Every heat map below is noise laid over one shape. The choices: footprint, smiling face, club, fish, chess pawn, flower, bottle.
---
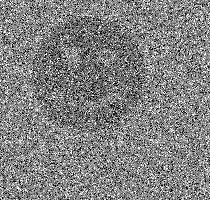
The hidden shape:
smiling face
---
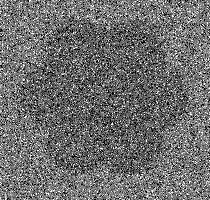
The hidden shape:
flower
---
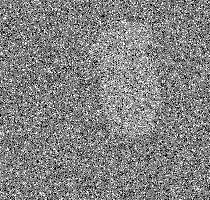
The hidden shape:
footprint
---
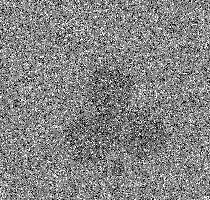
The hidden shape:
club
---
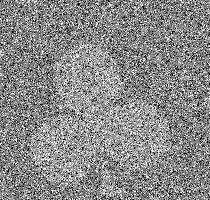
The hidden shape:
club
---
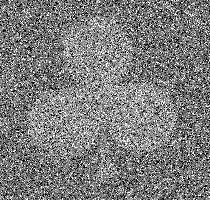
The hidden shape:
club
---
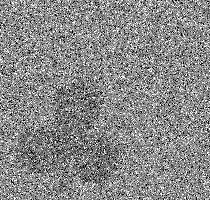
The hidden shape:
club
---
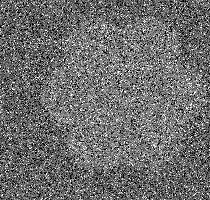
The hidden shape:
flower
